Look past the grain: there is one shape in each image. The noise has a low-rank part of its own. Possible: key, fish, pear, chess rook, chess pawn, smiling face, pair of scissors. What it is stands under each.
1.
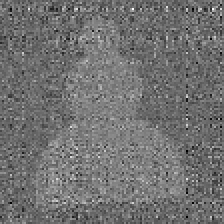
light chess pawn
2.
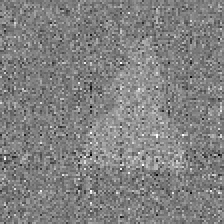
light chess pawn
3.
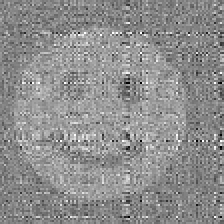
light smiling face
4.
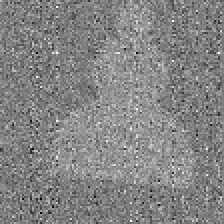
light chess pawn
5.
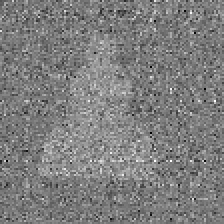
light chess pawn
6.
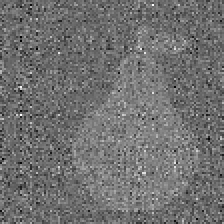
light pear
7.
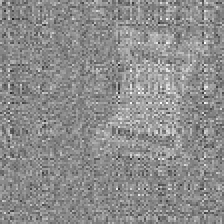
light chess rook
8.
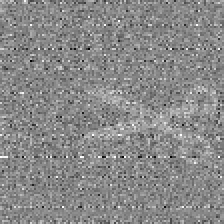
light pair of scissors
